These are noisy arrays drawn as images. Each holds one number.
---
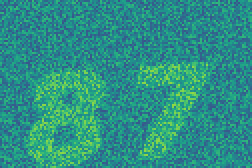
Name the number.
87
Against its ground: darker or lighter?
lighter
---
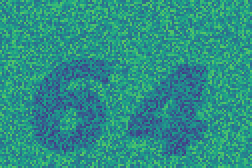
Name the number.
64
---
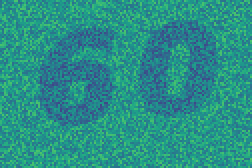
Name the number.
60
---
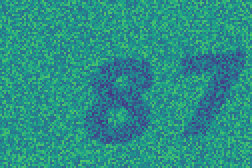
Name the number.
87
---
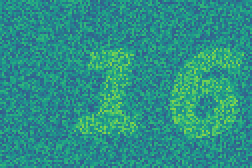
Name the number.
16
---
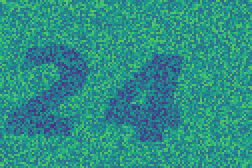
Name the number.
24
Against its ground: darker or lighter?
darker
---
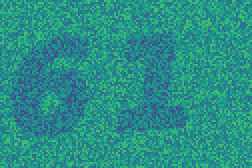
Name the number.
61
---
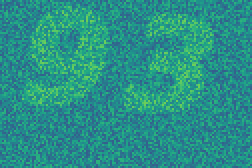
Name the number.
93
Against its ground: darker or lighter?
lighter
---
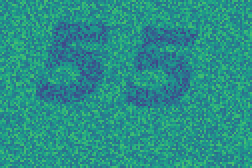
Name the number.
55
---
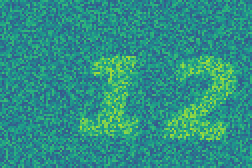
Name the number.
12
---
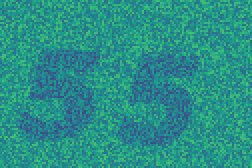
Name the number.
55
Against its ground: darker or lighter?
darker
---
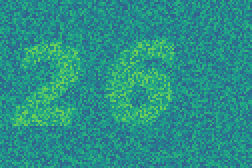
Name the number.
26
